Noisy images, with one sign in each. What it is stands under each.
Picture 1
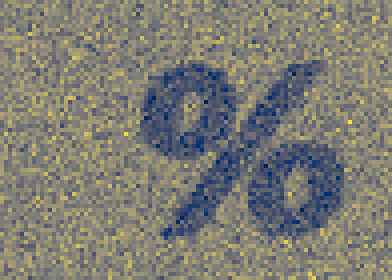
percent sign
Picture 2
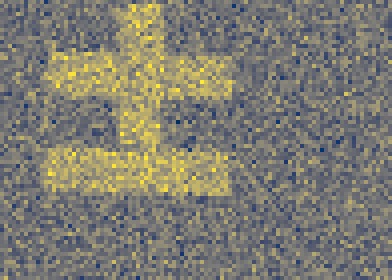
plus-minus sign
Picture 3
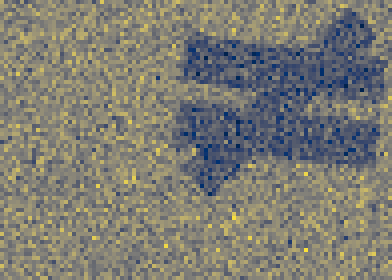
not-equal sign
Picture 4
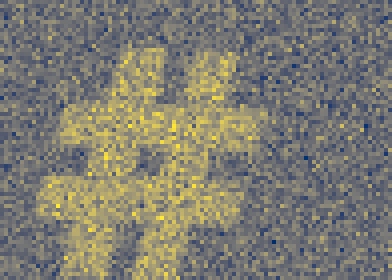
hash sign
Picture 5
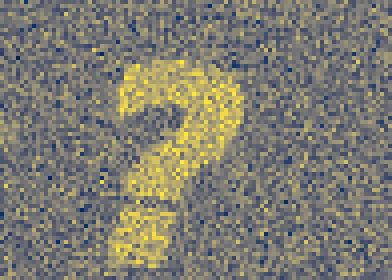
question mark
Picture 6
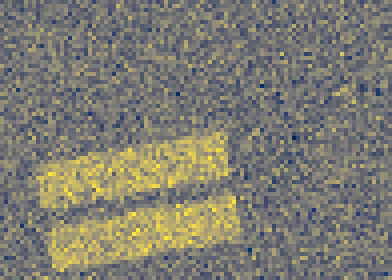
equals sign
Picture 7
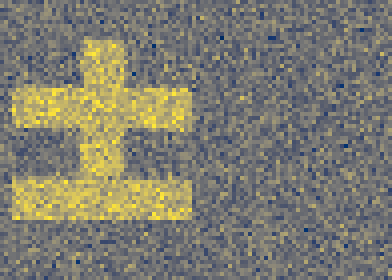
plus-minus sign
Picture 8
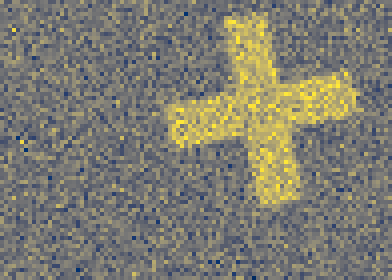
plus sign
